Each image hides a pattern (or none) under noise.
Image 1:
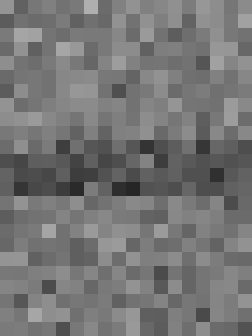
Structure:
one horizontal stripe
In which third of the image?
middle
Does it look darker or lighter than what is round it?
darker
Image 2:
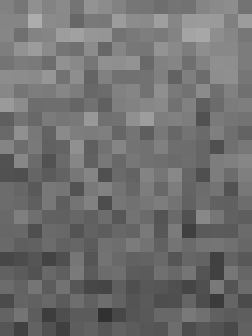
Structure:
a smooth slope
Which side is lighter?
top
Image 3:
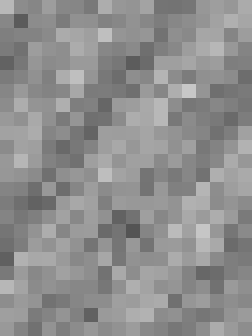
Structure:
diagonal stripes
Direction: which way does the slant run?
bottom left to top right
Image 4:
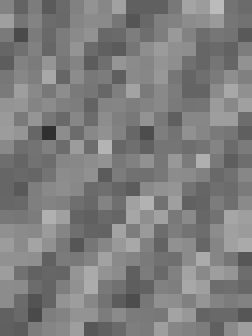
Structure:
diagonal stripes
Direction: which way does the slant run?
bottom left to top right
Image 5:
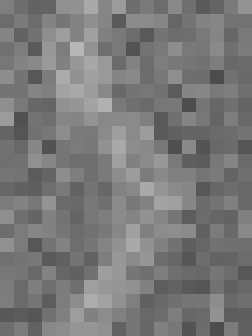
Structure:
a wavy band
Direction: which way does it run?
top to bottom
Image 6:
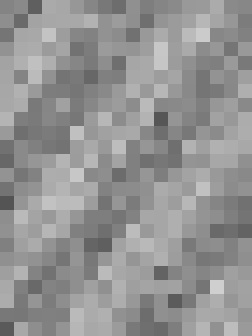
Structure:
diagonal stripes
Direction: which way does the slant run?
bottom left to top right
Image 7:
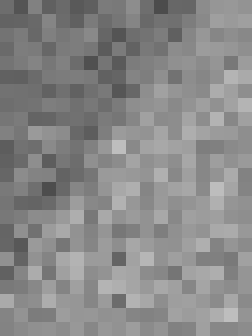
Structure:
a sharp edge
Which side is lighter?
bottom right
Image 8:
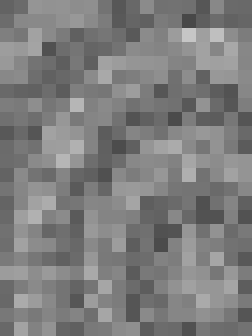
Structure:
rings round one point
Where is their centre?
bottom right
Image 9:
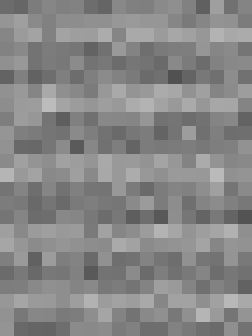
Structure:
horizontal stripes
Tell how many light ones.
5
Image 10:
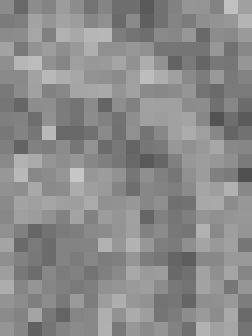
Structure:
rings round one point
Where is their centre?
bottom left
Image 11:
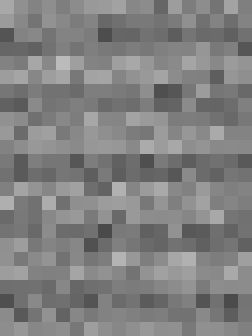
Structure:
horizontal stripes
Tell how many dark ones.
5
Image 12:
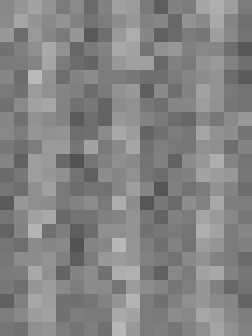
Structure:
vertical stripes
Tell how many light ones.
3
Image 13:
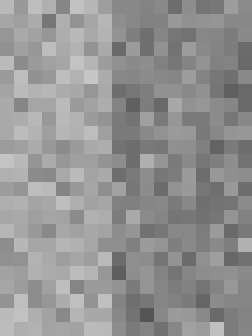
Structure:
a sharp edge
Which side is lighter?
left
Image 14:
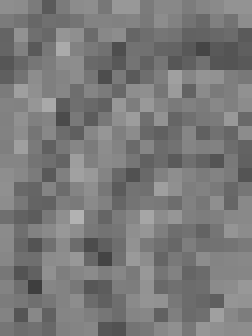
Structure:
rings round one point
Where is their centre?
bottom right
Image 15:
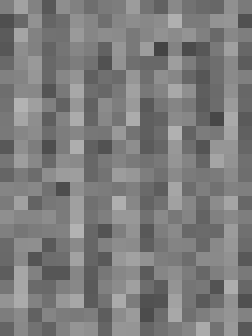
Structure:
vertical stripes
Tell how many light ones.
5
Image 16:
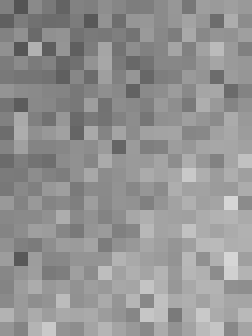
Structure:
a smooth slope
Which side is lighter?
bottom right
